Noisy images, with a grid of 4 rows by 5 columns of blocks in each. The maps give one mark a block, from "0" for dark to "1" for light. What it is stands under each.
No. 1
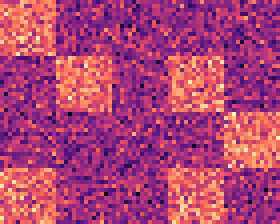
1 0 0 0 0
0 1 0 1 0
0 0 0 0 1
1 0 0 1 0
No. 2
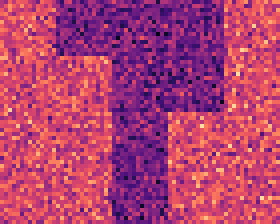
1 0 0 0 1
1 1 0 0 1
1 1 0 1 1
1 1 0 1 1
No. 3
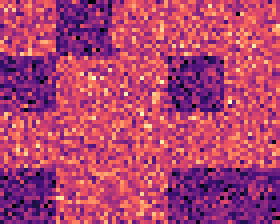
1 0 1 1 1
0 1 1 0 1
1 1 1 1 1
0 1 1 0 0
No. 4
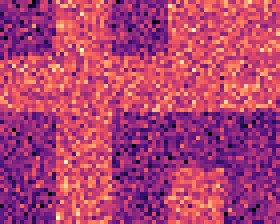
0 1 0 1 1
1 1 1 1 1
0 1 0 0 0
0 1 0 1 0
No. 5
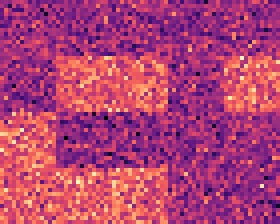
0 0 0 0 0
0 1 1 0 1
1 0 0 0 0
1 1 1 0 0
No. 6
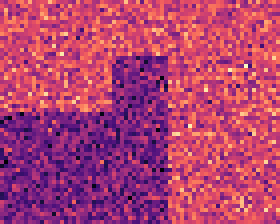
1 1 1 1 1
1 1 0 1 1
0 0 0 1 1
0 0 0 1 1
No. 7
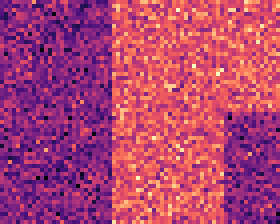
0 0 1 1 1
0 0 1 1 1
0 0 1 1 0
0 0 1 1 0
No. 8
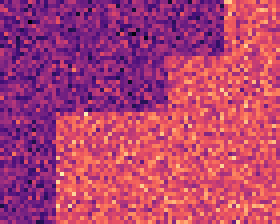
0 0 0 0 1
0 0 0 1 1
0 1 1 1 1
0 1 1 1 1
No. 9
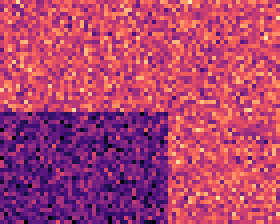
1 1 1 1 1
1 1 1 1 1
0 0 0 1 1
0 0 0 1 1
